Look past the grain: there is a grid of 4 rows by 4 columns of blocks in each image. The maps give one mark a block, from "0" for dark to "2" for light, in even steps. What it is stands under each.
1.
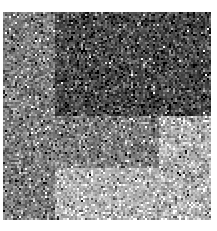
1 0 0 0
1 0 0 0
1 1 1 2
1 2 2 2
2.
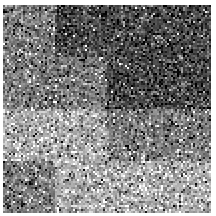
1 0 0 0
1 1 0 0
2 2 1 1
1 2 2 2
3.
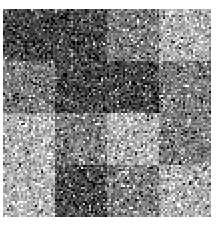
0 0 1 2
1 0 0 1
2 1 2 1
2 0 1 2
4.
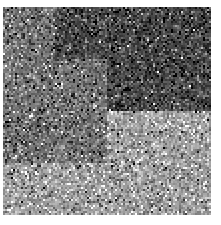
1 0 0 0
1 1 0 0
1 1 2 2
2 2 2 2
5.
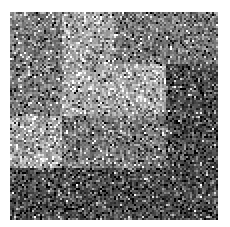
1 2 1 1
1 2 2 0
2 1 1 0
0 0 0 0
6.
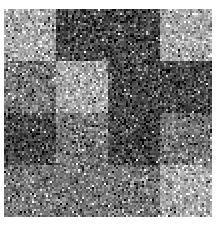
2 0 0 2
1 2 0 0
0 1 0 1
1 1 1 2
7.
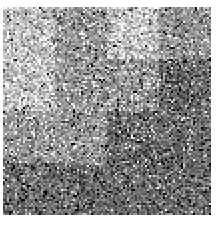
2 1 2 1
2 1 1 0
1 1 0 0
0 0 0 0
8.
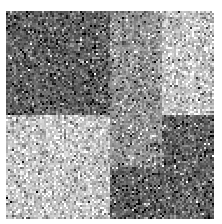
0 0 1 2
0 0 1 2
2 2 1 0
2 2 0 0
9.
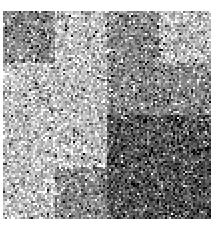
1 2 1 2
2 2 1 1
2 2 0 0
2 1 0 0
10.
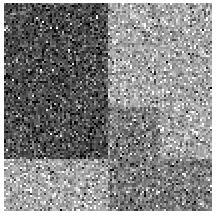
0 0 2 2
0 0 2 2
0 0 1 2
2 2 1 1
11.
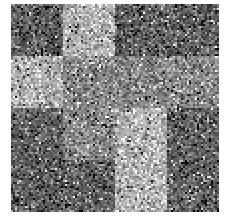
0 2 0 0
2 1 1 1
0 1 2 0
0 0 2 0
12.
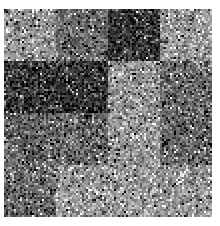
2 1 0 2
0 0 2 1
1 1 2 1
1 2 2 2
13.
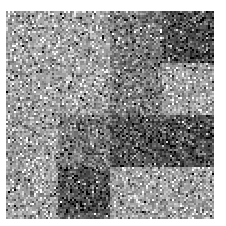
2 2 1 0
2 2 1 2
2 1 0 0
2 0 2 2
